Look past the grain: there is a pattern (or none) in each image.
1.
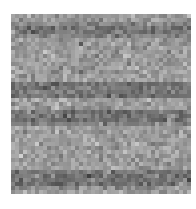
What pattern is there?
bands of rows
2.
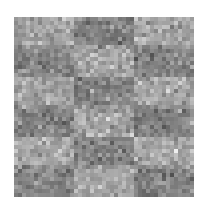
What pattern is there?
a checkerboard
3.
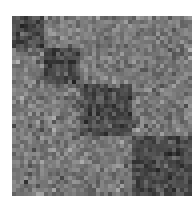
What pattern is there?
blocks along the diagonal
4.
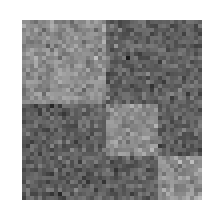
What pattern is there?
blocks along the diagonal
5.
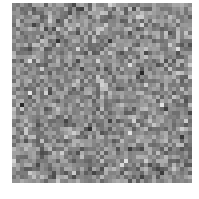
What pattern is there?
only noise
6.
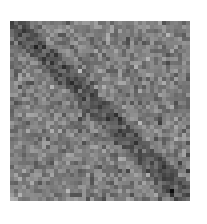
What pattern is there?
a diagonal band
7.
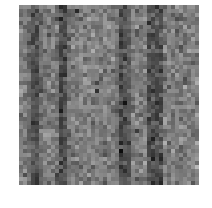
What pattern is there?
bands of columns
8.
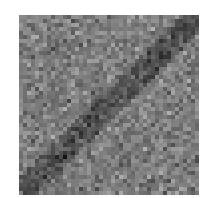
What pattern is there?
a diagonal band
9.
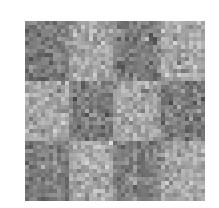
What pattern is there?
a checkerboard
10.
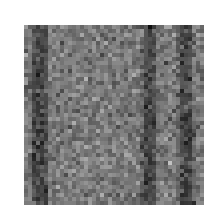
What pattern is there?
bands of columns
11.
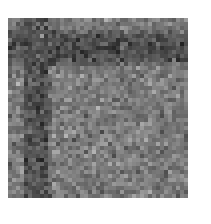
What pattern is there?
bands of rows crossing bands of columns
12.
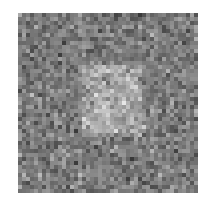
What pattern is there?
one block
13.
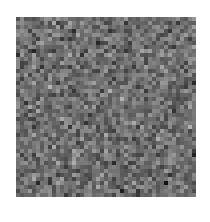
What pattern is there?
only noise
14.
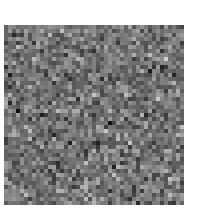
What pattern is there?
only noise
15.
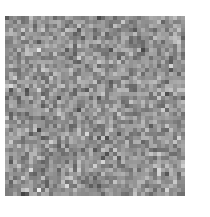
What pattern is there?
only noise
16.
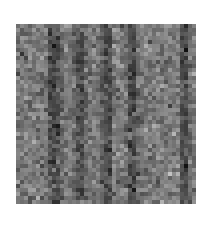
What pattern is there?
bands of columns
